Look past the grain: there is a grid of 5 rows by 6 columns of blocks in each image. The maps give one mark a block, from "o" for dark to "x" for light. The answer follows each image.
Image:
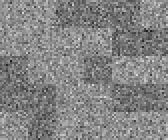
x x o o o x
x x x x o o
o x x o x x
o o x x o o
x o x x x x
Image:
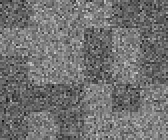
o x x x o o
x x x o x o
o x x o x o
o o o x o x
o x o x x x
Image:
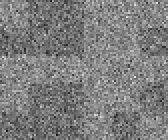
x o o x x x
o o o x x o
x x x x x x
x o o x x o
o o o x o x
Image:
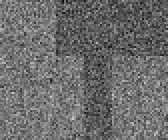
x x o o o o
x x o o o o
x x x o x x
x x x o x x
x x x o x x
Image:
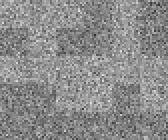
x x x o x o
o x o o x o
x x x x x x
o o x x o x
o o o o o o
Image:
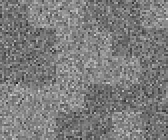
o x x o o x
o o x x o o
o o x x x o
x x x o o o
x x o o x o
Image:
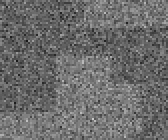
o o o x x x
o o o o o o
o o x x o o
o o x x x o
x x x x x o
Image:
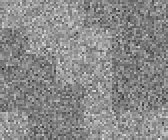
x x x o o o
o x x x o o
o o x x o o
o o o x o o
x o o x x x
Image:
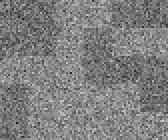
o o x x o o
o o x o x x
x x x o o o
o x x x x o
o x x x x x
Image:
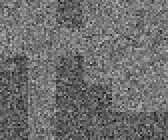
x x o x x x
x x x x x x
o x o x x x
o x o o x x
o x o o o o
